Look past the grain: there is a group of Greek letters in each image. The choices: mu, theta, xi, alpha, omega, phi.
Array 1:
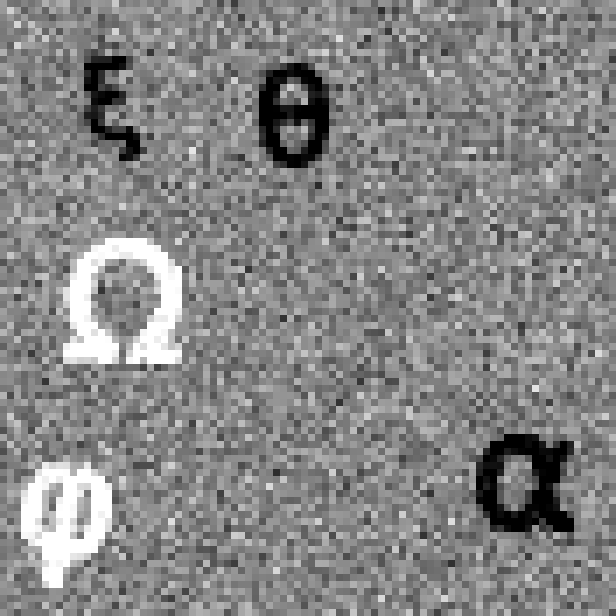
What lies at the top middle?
theta
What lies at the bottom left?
phi
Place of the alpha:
bottom right
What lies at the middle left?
omega
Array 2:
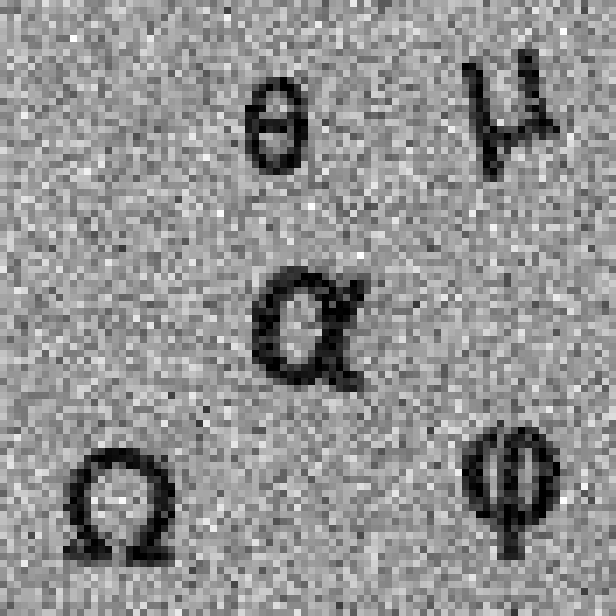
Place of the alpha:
centre
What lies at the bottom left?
omega
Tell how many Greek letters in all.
5
